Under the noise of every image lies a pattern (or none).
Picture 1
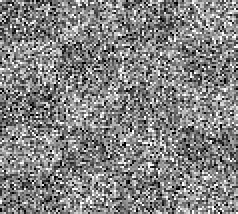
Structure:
a checkerboard
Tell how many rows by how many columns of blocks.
5 by 4
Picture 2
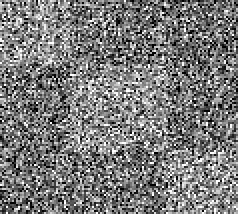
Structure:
blocks along the diagonal
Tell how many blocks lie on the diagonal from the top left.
3
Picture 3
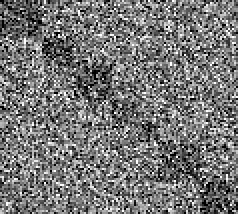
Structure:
blocks along the diagonal
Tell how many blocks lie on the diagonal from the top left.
7
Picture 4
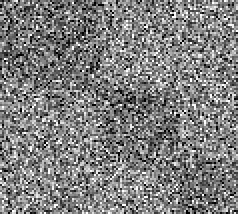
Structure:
blocks along the diagonal
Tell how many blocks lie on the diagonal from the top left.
3
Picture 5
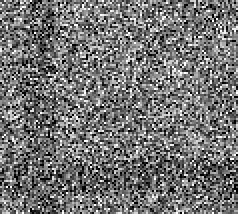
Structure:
bands of rows crossing bands of columns
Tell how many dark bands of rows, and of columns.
1 and 1
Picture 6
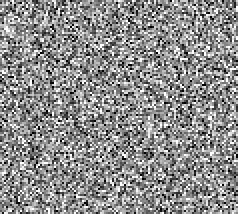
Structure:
only noise
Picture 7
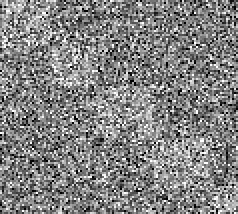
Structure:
blocks along the diagonal
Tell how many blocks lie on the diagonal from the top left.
5
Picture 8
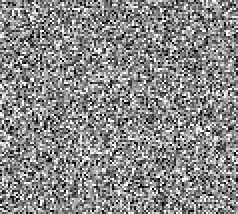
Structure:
only noise
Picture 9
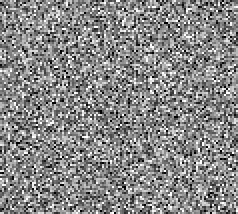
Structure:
only noise
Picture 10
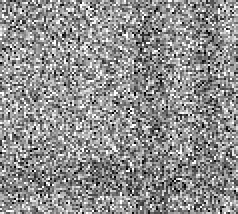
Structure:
bands of rows crossing bands of columns
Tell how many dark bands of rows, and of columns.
1 and 2
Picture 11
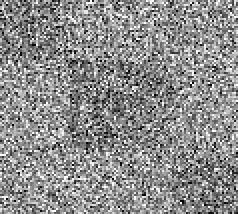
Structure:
blocks along the diagonal
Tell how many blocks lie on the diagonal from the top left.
3
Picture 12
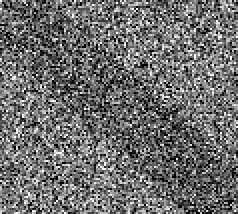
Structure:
a diagonal band
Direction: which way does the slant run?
top left to bottom right
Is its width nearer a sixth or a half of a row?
a half
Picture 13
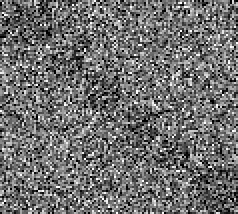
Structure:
blocks along the diagonal
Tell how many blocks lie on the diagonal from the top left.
6
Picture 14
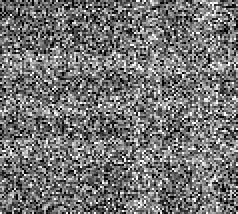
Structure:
bands of rows crossing bands of columns
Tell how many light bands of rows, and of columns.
3 and 2
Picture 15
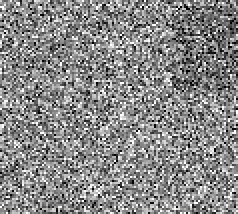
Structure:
one block
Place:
top right
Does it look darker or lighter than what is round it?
darker
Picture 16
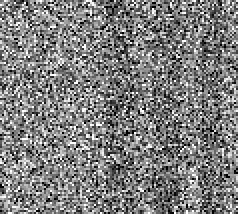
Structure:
bands of columns
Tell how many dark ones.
3
